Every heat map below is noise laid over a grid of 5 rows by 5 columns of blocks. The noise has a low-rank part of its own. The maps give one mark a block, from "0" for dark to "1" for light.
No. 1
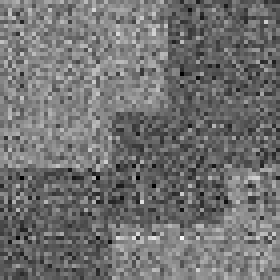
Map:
1 1 1 0 0
1 1 1 0 0
1 1 0 0 0
0 0 0 0 1
0 0 1 1 1
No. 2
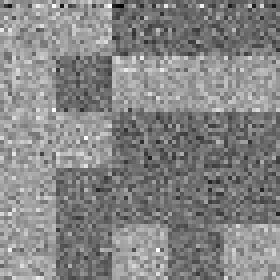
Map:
1 1 0 0 0
1 0 1 1 1
1 1 0 0 0
1 0 0 0 0
1 0 1 0 1
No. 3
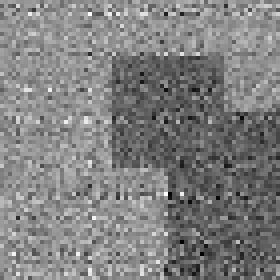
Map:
1 1 1 1 1
1 1 0 0 1
1 1 0 0 0
1 1 1 0 0
1 1 1 0 0
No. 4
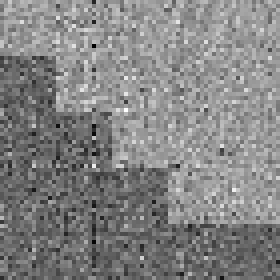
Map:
1 1 1 1 1
0 1 1 1 1
0 0 1 1 1
0 0 0 1 1
0 0 0 0 0
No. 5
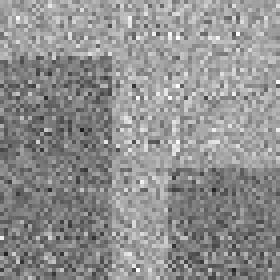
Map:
1 1 1 1 1
0 0 1 1 1
0 0 1 1 1
0 0 1 0 0
0 0 1 0 0
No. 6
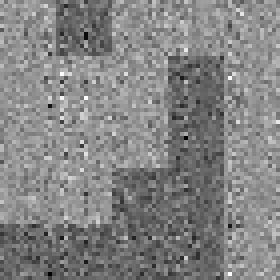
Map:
1 0 1 1 1
1 1 1 0 1
1 1 1 0 1
1 1 0 0 1
0 0 0 0 1
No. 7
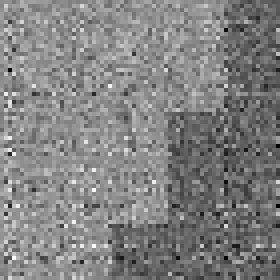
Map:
1 1 1 1 0
1 1 1 1 0
1 1 1 0 0
1 1 1 0 0
1 1 0 0 0
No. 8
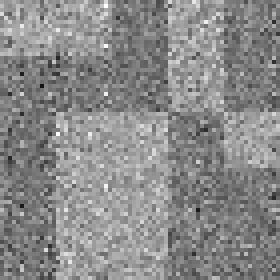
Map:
1 1 0 1 0
0 0 0 1 0
0 1 1 0 1
0 1 1 0 0
0 1 1 0 0
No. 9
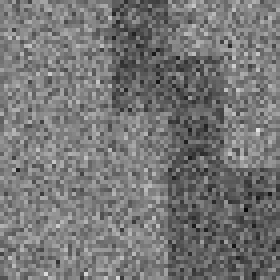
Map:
1 1 0 1 1
1 1 0 0 1
1 1 1 0 1
1 1 1 0 0
1 1 1 0 0
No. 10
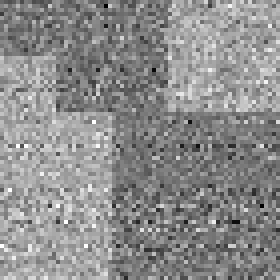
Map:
0 0 0 1 1
1 0 0 1 1
1 1 0 0 0
1 1 0 0 0
1 1 0 0 0
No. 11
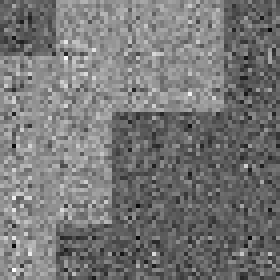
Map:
0 1 1 1 0
1 1 1 1 0
1 1 0 0 0
1 1 0 0 0
1 0 0 0 0
